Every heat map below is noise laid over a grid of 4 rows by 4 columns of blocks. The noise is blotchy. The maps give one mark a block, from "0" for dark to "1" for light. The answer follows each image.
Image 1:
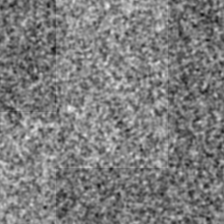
0 1 1 0
0 1 1 0
1 1 1 0
1 0 0 0
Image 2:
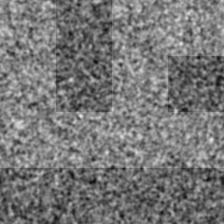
1 0 1 1
1 0 1 0
1 1 1 1
0 0 0 0
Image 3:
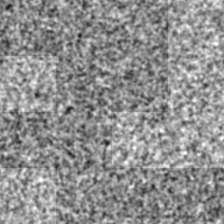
0 0 0 1
1 0 0 1
0 0 1 1
1 0 0 0
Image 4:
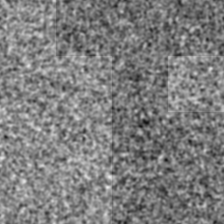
1 0 0 0
1 1 0 1
1 1 0 0
1 1 0 0
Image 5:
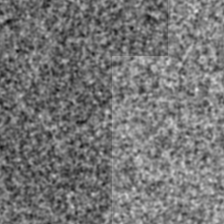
0 0 0 1
0 0 1 1
0 0 1 1
0 0 1 1
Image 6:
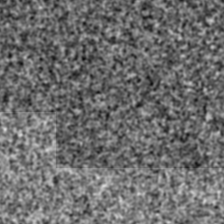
0 0 0 0
0 0 0 0
1 0 0 0
1 1 1 1
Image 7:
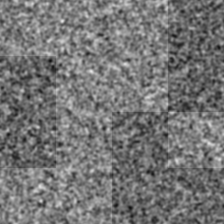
1 1 1 0
0 1 1 0
0 1 0 1
1 1 0 0
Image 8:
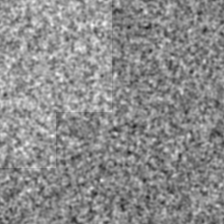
1 1 0 0
1 1 0 0
1 0 0 0
0 0 0 0
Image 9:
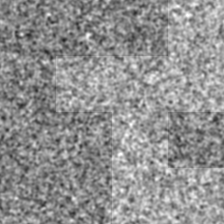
0 0 0 1
0 1 1 1
0 0 1 0
0 0 1 1
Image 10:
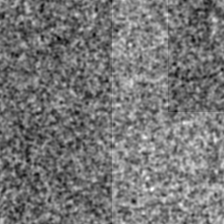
0 0 1 0
0 0 1 0
0 0 1 1
0 0 1 1
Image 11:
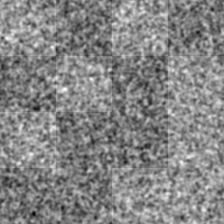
1 0 1 0
0 1 0 1
1 0 0 1
0 0 1 1
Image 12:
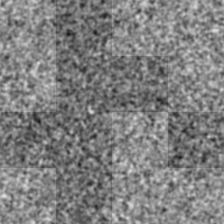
1 0 1 1
1 0 0 1
0 0 1 0
1 0 1 1
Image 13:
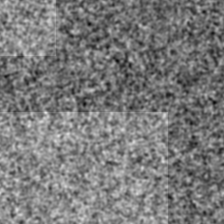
1 0 0 0
0 0 0 0
1 1 1 0
1 1 1 0
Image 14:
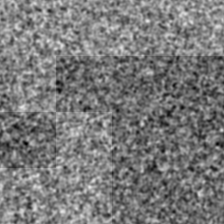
1 1 1 1
1 0 0 0
0 1 0 0
1 1 0 0
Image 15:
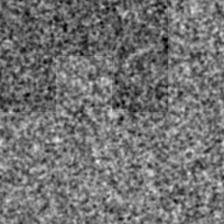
0 0 0 1
0 1 0 1
1 1 1 1
1 1 1 1
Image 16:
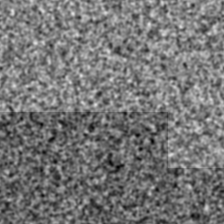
1 1 1 1
1 1 1 1
0 0 0 1
0 0 0 0
